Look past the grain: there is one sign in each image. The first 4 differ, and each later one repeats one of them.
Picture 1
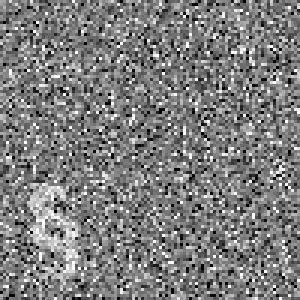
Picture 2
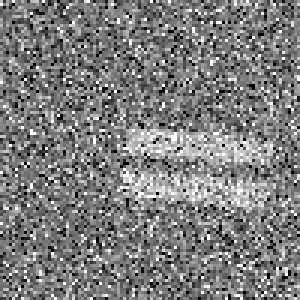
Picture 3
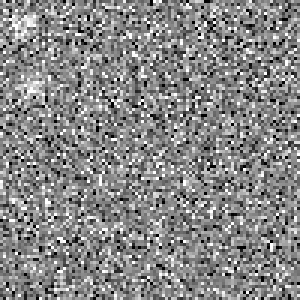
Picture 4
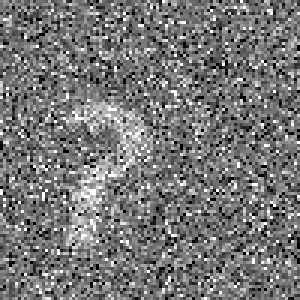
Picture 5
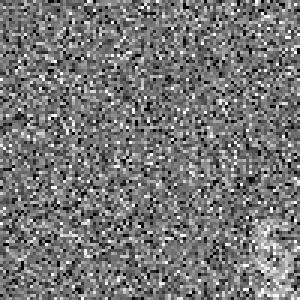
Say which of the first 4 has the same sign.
1
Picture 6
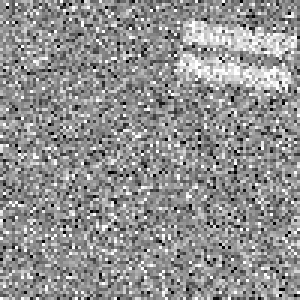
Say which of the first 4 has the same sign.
2
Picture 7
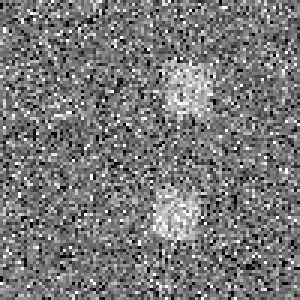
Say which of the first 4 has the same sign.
3
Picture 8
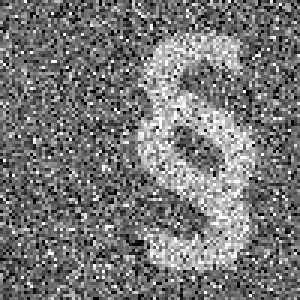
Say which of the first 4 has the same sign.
1
